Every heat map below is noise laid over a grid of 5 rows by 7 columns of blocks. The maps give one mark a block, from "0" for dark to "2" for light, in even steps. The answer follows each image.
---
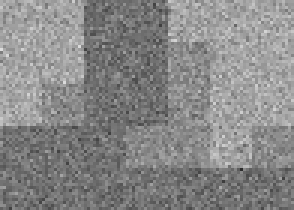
2200222
2200122
2100122
0001121
0000000
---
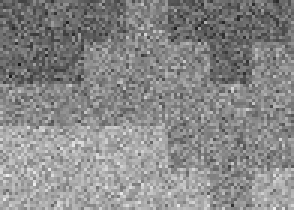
0001000
0011101
1111111
2222111
2222212
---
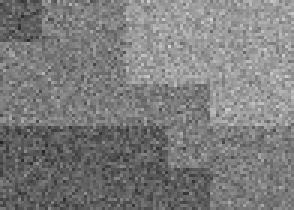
0112222
1112222
1111122
0000111
0000011
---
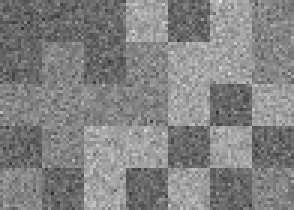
0002021
0101221
1111202
0122020
1020201
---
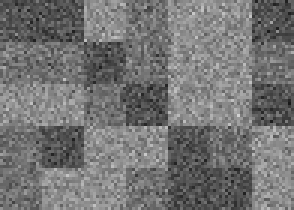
0021220
1101221
2210220
1022012
1221002
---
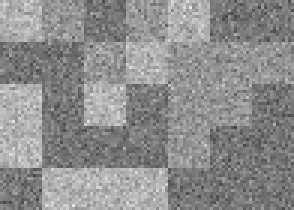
2101200
0012111
2020110
2000100
0222000
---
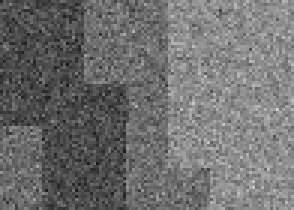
0011222
0011222
0001222
1001222
1001122
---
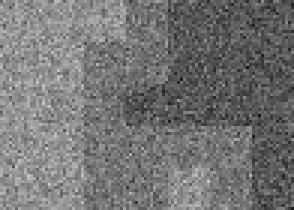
2221000
2211000
2210000
2211110
2211210
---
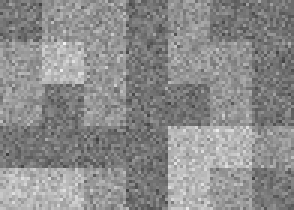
0110100
1210110
1010010
0000221
2210210
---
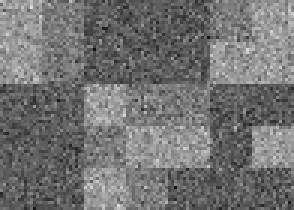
2100012
2100022
0021100
0012202
0021000
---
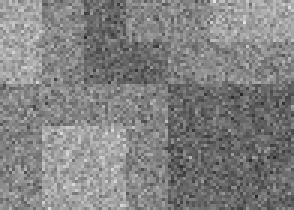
2101122
2100111
1111000
1221000
1221000
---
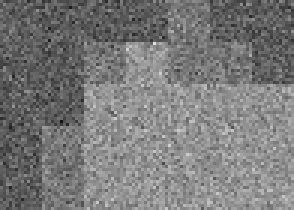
0000100
0012110
0022222
0122222
0122222
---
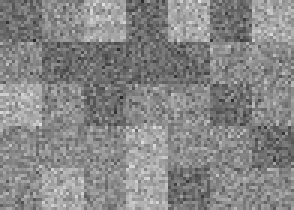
0120202
1000011
2101101
1112110
1212011
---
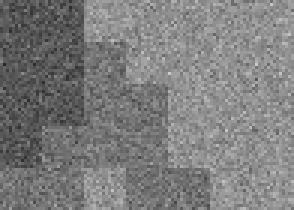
0022222
0012222
0011222
0111222
1121122
